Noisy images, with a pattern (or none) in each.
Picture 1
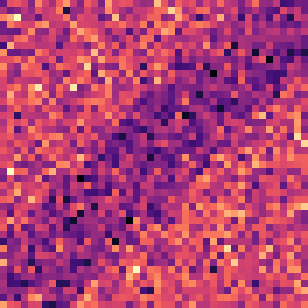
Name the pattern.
a diagonal band
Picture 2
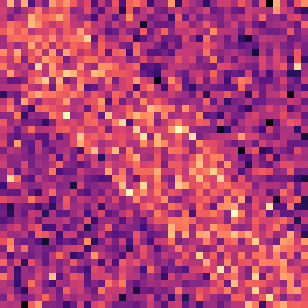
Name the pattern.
a diagonal band
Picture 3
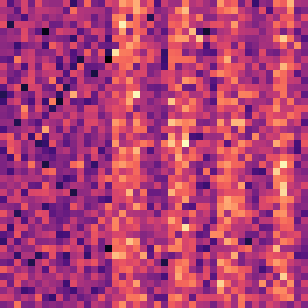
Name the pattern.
bands of columns
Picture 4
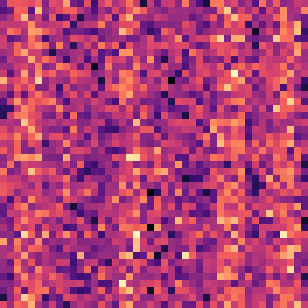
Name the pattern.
bands of columns
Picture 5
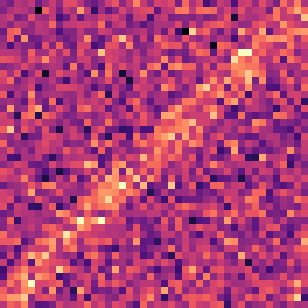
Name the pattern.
a diagonal band
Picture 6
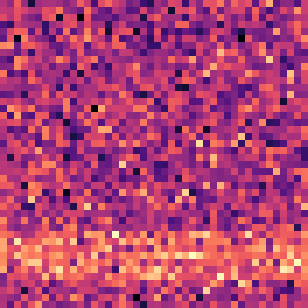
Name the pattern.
one band of rows
